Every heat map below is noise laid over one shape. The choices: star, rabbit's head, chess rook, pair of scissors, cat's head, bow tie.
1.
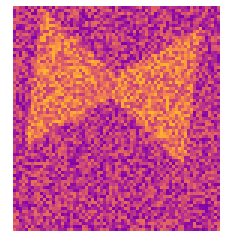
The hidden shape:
bow tie
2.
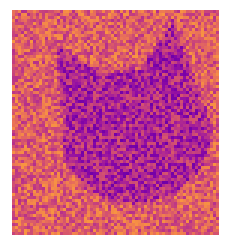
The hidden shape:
cat's head
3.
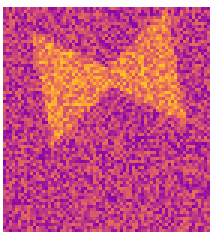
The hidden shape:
bow tie
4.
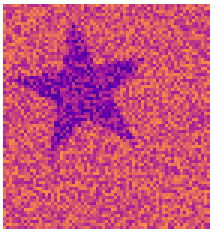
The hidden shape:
star
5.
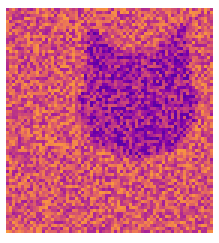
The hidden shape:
cat's head
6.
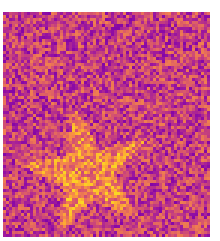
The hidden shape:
star
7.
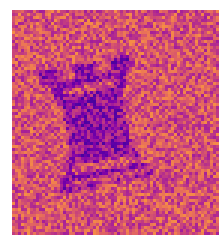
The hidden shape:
chess rook
